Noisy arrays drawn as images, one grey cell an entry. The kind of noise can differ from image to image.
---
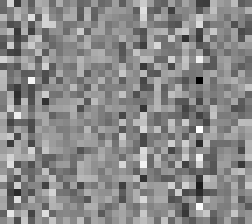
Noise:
columns of uneven size
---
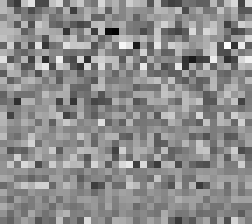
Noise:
rows of uneven size
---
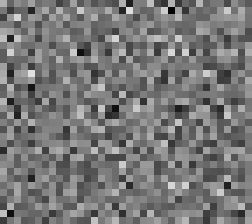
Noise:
low rank plus noise
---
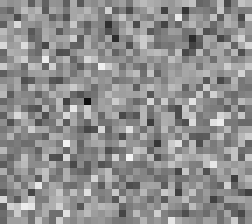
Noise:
independent entries
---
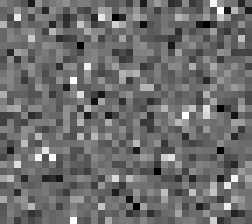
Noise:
heavy tails
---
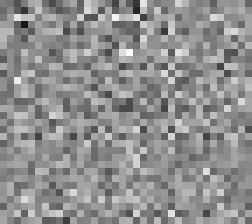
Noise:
low rank plus noise
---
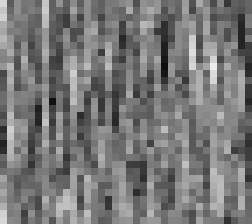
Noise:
streaked along the columns
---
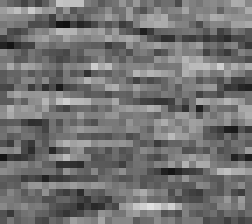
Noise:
streaked along the rows
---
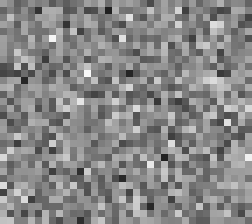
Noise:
independent entries
